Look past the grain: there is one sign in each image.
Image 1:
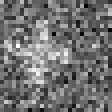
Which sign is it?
plus sign
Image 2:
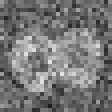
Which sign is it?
infinity sign
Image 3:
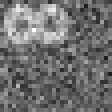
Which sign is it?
infinity sign
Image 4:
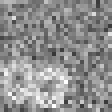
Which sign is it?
infinity sign
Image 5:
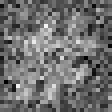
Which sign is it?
hash sign
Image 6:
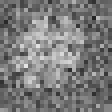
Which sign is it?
hash sign
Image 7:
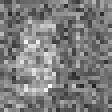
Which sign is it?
section sign
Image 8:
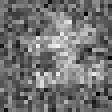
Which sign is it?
plus-minus sign
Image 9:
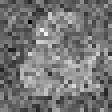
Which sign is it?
ampersand
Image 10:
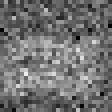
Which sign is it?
approximately sign
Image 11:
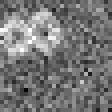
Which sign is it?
infinity sign
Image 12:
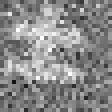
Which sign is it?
plus-minus sign
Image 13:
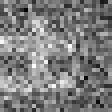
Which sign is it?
plus-minus sign
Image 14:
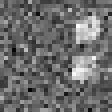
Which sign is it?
colon
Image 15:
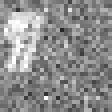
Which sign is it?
pilcrow
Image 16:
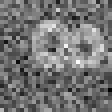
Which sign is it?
infinity sign
